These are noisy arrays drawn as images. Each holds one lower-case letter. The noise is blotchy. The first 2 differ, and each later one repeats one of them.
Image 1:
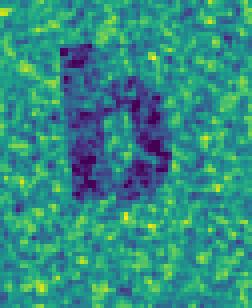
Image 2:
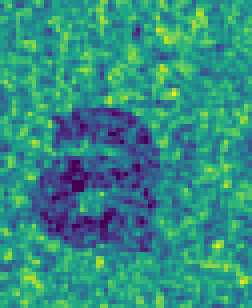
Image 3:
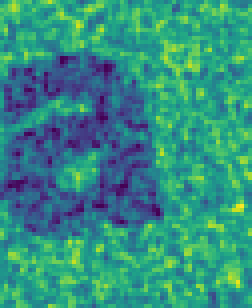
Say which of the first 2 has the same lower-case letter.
2
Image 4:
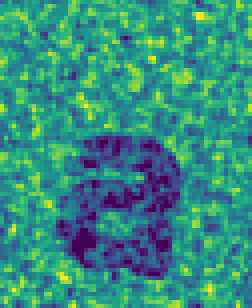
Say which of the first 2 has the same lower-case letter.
2
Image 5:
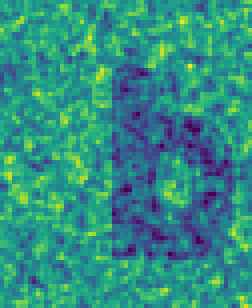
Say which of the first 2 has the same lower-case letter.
1
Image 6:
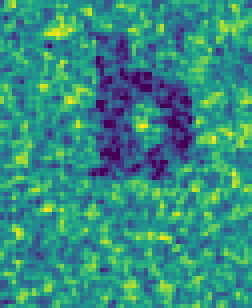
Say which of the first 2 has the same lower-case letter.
1
